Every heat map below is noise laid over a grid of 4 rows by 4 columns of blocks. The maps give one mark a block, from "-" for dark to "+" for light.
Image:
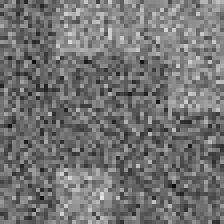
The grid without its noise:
- + + +
- - - +
- - - -
- + - -
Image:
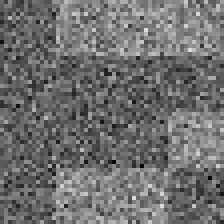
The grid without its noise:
- + + +
- - - -
- - - +
- + + -
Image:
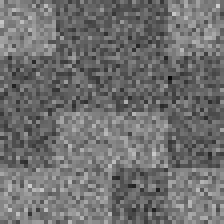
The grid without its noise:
+ - - +
- - - -
- + + -
+ + - +
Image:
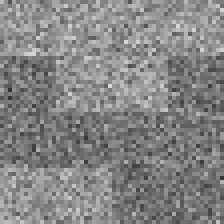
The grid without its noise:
+ + + +
- + + -
- - - -
+ + - -
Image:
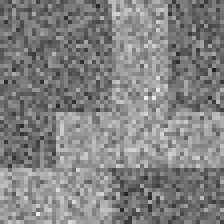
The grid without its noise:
- - + -
- - + -
- + + +
+ + - -
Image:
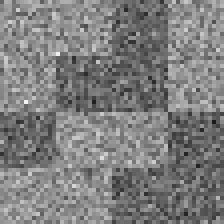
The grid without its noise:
+ + - +
+ - - +
- + + -
+ + - -
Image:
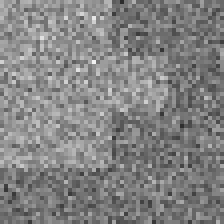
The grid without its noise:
+ + - -
+ + + -
+ + - -
- - - -
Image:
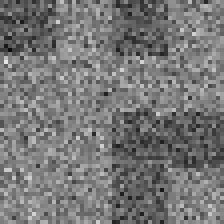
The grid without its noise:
- + - +
+ + + +
+ + - -
+ + - +
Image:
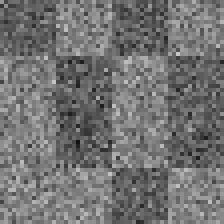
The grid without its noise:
- + - +
+ - + -
+ - + -
+ + - +
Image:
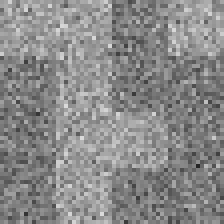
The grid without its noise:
+ + - +
- + - -
- + + -
- + - -
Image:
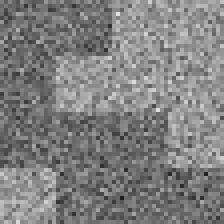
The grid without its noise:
- - + +
- + + +
- - - +
+ - - -
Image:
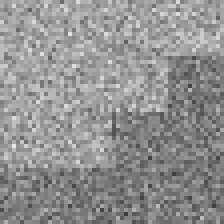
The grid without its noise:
+ + + +
+ + + -
+ + - -
- - - -
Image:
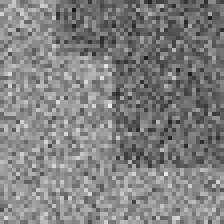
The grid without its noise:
+ - - -
+ + - -
+ + - -
+ + + +
